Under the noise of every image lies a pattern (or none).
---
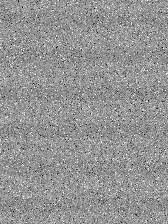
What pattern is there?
horizontal stripes
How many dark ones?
6
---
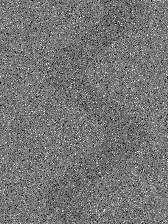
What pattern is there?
a wavy band
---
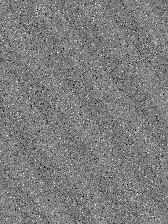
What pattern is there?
diagonal stripes
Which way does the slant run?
top left to bottom right
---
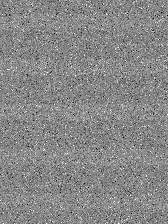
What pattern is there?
horizontal stripes
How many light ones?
5
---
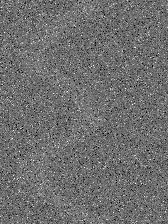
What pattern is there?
a wavy band
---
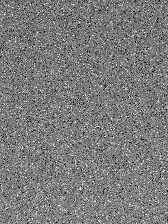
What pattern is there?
a smooth slope
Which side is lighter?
bottom
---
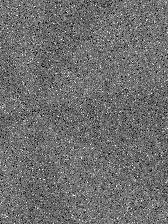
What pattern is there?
spokes from one point
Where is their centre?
middle left
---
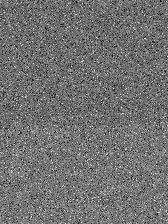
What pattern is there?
a sharp edge
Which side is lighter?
bottom
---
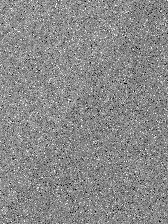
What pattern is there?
a sharp edge
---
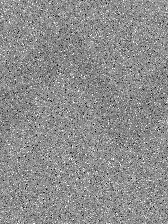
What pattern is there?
a wavy band
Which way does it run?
left to right
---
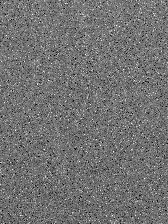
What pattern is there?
a smooth slope
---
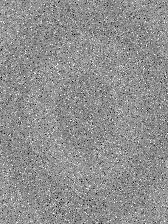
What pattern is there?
rings round one point
